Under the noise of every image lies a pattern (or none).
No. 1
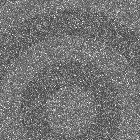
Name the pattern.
rings round one point
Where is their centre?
bottom middle
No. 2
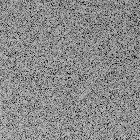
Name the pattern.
a smooth slope
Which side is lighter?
bottom left
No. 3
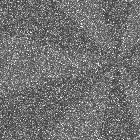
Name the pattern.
spokes from one point
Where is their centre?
middle right
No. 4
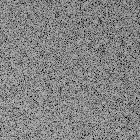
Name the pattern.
a smooth slope
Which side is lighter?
bottom left
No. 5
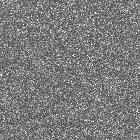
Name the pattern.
only noise
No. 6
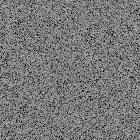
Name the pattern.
only noise
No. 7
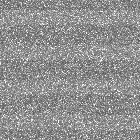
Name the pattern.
horizontal stripes
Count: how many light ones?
4
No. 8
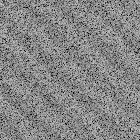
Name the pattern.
diagonal stripes
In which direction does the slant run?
top left to bottom right
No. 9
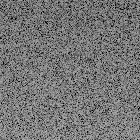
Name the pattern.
a smooth slope
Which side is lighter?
bottom
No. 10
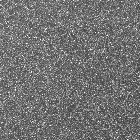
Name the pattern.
a smooth slope
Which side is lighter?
top left
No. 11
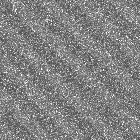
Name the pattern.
diagonal stripes
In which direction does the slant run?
top left to bottom right
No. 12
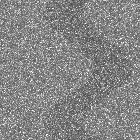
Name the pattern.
a wavy band
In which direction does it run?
top to bottom
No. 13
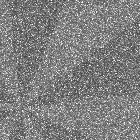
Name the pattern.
spokes from one point
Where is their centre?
bottom left
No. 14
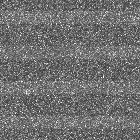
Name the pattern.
horizontal stripes
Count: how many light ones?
4
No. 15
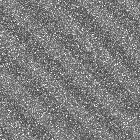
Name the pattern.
diagonal stripes
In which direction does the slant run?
top left to bottom right
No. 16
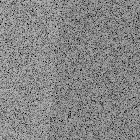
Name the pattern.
a sharp edge
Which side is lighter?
left
